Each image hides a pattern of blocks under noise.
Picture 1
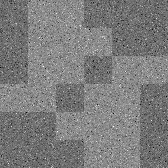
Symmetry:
the same after a half turn
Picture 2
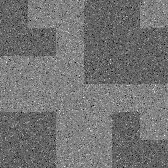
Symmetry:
mirrored about the diagonal from the bottom left
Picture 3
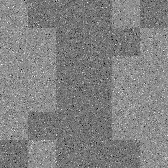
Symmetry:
the same after a half turn
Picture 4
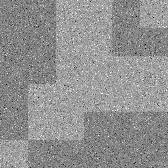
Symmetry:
mirrored about the diagonal from the bottom left
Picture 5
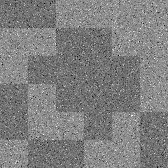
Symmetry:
mirrored about the diagonal from the bottom left
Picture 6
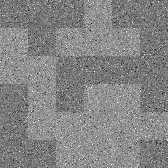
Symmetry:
no symmetry
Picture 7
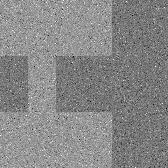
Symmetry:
top and bottom mirror each other
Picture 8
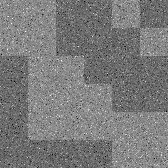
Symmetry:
mirrored about the diagonal from the bottom left
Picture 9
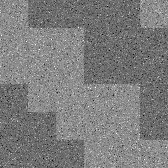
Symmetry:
mirrored about the diagonal from the bottom left
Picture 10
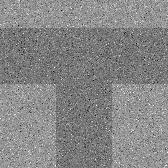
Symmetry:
left and right mirror each other
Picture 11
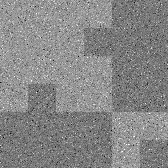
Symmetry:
mirrored about the diagonal from the top left
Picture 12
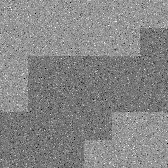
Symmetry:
no symmetry
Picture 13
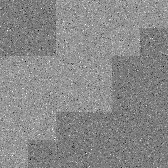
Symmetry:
mirrored about the diagonal from the top left
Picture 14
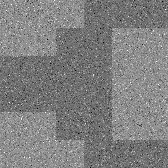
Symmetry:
top and bottom mirror each other
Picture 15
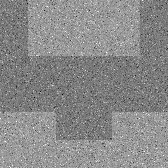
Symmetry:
left and right mirror each other
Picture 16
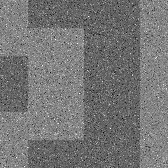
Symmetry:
top and bottom mirror each other
